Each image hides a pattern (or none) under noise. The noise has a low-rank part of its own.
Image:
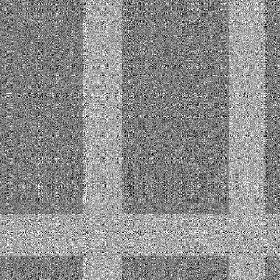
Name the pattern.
bands of rows crossing bands of columns
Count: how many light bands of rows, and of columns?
1 and 2
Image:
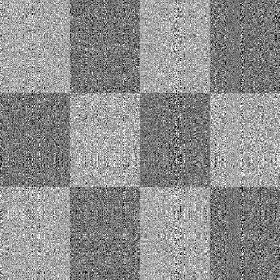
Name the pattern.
a checkerboard
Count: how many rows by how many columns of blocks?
3 by 4
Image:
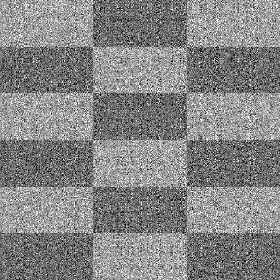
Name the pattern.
a checkerboard
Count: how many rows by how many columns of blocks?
6 by 3
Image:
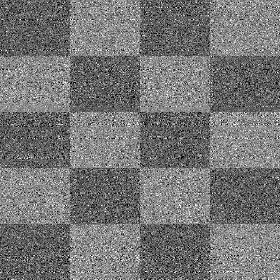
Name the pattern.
a checkerboard
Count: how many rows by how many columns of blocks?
5 by 4
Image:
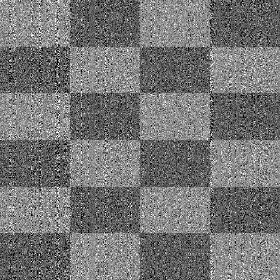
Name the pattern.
a checkerboard
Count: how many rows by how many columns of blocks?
6 by 4
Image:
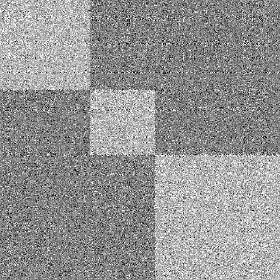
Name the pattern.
blocks along the diagonal
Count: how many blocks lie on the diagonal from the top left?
3
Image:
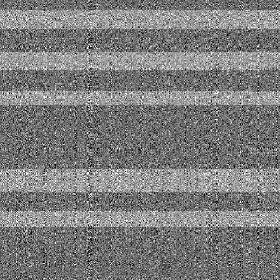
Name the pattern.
bands of rows
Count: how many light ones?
5
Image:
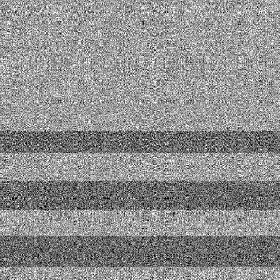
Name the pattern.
bands of rows
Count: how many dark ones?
3
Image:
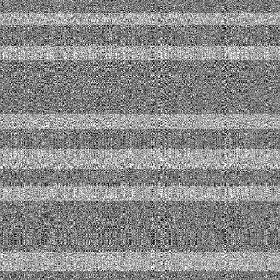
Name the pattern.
bands of rows
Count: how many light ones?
6
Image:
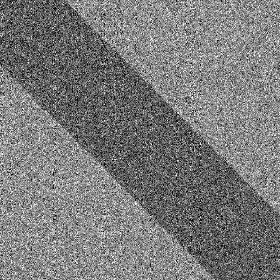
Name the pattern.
a diagonal band
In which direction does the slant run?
top left to bottom right
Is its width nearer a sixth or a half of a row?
a half
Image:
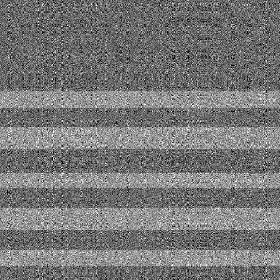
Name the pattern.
bands of rows
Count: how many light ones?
5
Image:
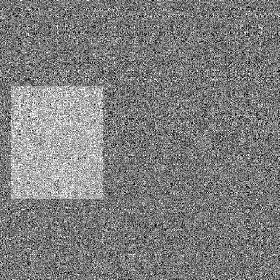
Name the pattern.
one block
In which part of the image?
middle left
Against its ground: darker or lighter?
lighter
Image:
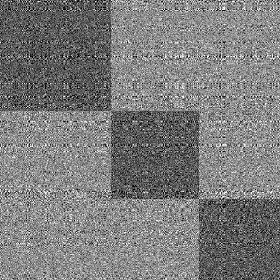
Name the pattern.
blocks along the diagonal
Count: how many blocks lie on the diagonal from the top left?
3
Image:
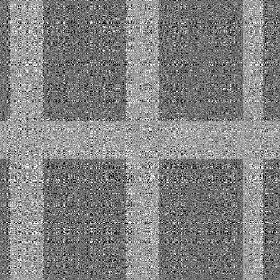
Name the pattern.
bands of rows crossing bands of columns
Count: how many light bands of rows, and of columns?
1 and 3
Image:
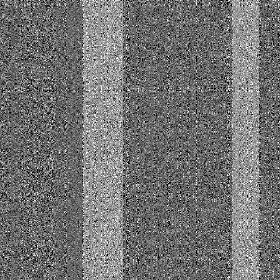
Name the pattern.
bands of columns
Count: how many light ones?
2
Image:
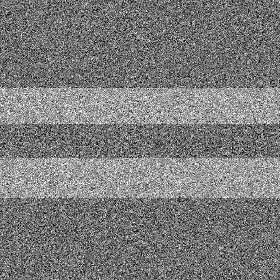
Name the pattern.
bands of rows
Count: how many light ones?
2
